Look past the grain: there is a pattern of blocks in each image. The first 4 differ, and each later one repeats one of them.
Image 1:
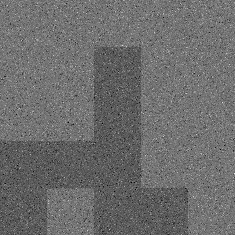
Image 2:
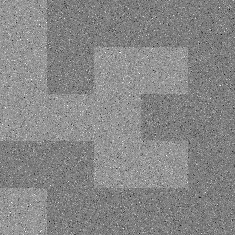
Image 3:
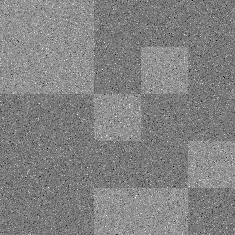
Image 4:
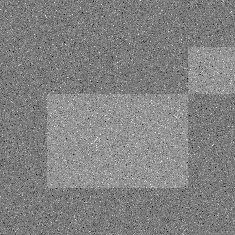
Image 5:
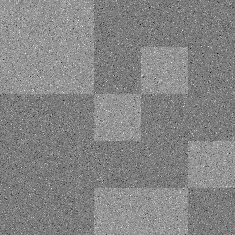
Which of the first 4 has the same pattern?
3
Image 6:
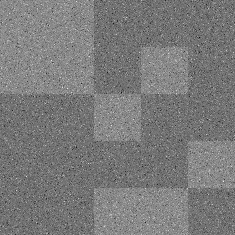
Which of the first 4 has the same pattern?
3
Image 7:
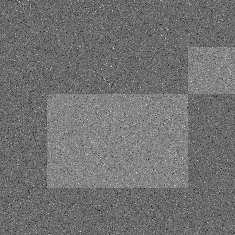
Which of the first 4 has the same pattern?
4
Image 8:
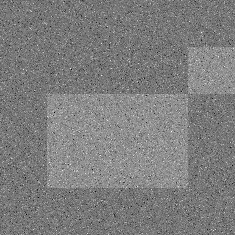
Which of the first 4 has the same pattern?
4
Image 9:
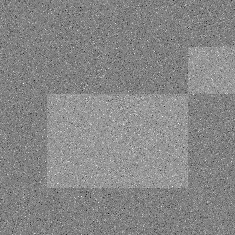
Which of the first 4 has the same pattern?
4
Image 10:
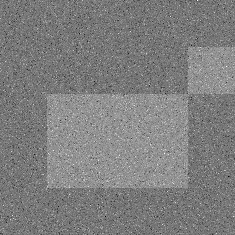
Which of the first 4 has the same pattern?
4
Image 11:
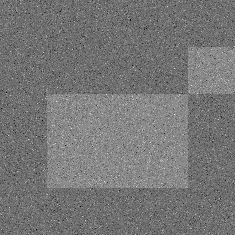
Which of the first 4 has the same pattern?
4
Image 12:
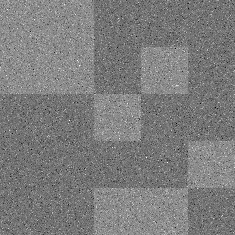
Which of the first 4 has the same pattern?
3
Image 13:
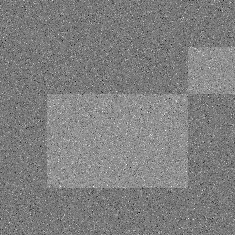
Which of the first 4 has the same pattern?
4
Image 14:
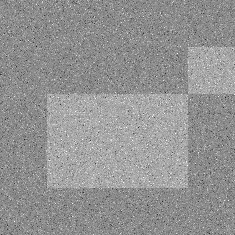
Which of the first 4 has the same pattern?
4
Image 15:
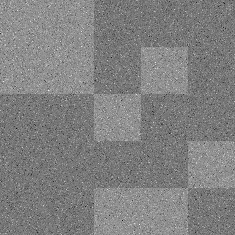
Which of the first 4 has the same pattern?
3
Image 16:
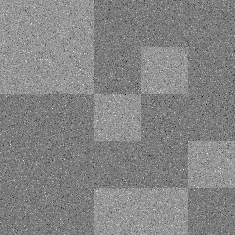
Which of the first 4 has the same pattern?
3
